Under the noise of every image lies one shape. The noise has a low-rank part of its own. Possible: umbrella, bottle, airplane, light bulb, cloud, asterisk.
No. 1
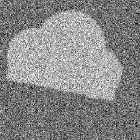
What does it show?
light cloud
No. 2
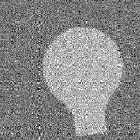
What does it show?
light light bulb
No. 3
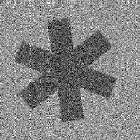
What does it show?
dark asterisk
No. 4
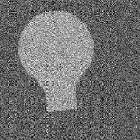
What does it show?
light light bulb
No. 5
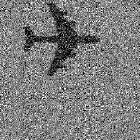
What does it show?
dark airplane
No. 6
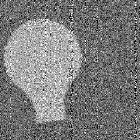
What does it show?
light light bulb
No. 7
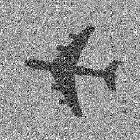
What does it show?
dark airplane
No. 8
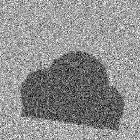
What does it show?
dark cloud
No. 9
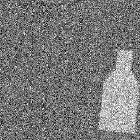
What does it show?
light bottle
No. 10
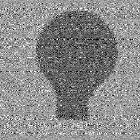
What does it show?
dark light bulb
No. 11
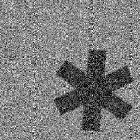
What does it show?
dark asterisk
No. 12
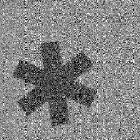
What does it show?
dark asterisk
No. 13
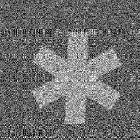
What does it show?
light asterisk
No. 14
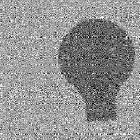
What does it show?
dark light bulb
